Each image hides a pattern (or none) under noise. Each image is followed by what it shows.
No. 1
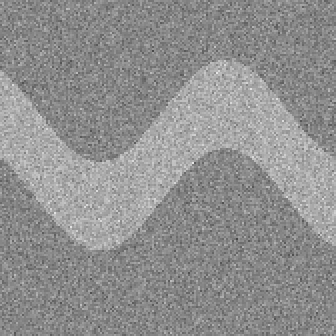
a wavy band
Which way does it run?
left to right
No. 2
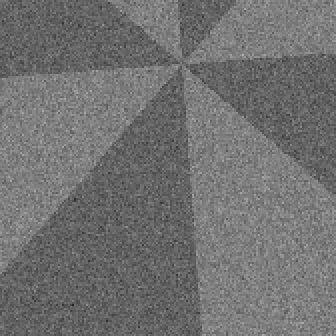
spokes from one point
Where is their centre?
top middle
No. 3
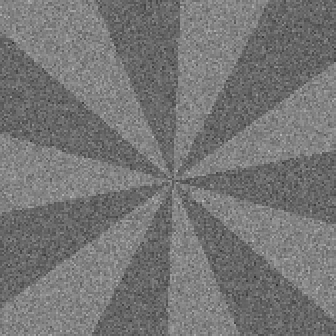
spokes from one point
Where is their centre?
centre
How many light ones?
7
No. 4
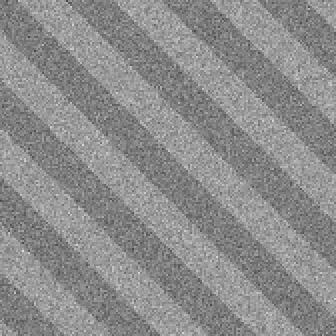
diagonal stripes
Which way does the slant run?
top left to bottom right
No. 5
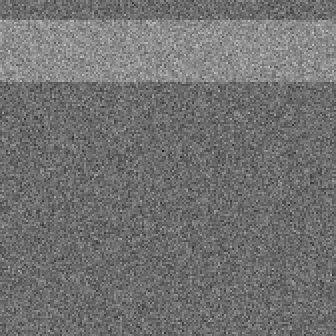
one horizontal stripe
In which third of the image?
top
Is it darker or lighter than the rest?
lighter
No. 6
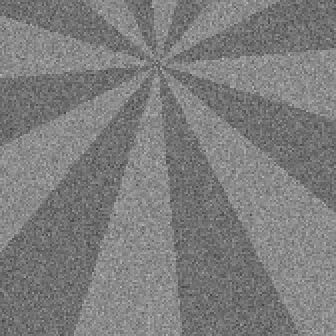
spokes from one point
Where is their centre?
top middle
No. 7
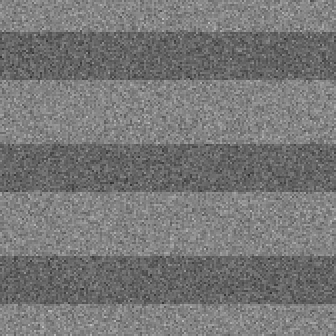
horizontal stripes
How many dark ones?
3
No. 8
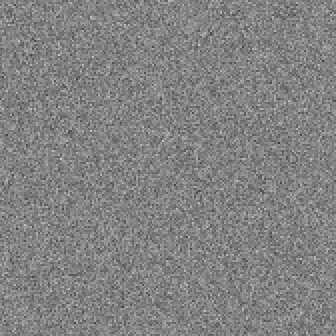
only noise
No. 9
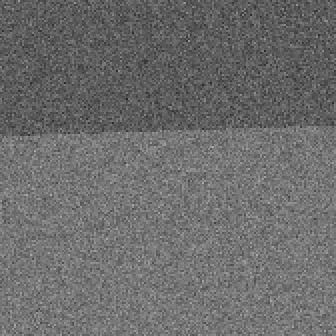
a sharp edge
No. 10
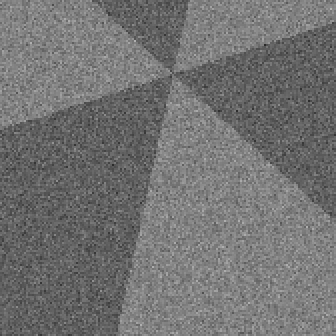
spokes from one point
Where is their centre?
top middle
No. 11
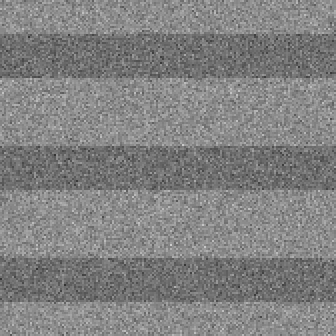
horizontal stripes
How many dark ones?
3
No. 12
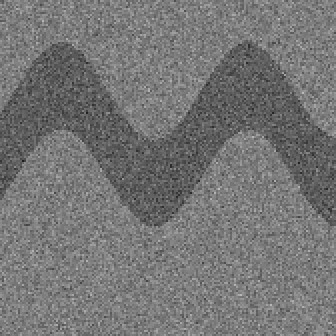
a wavy band
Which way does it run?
left to right
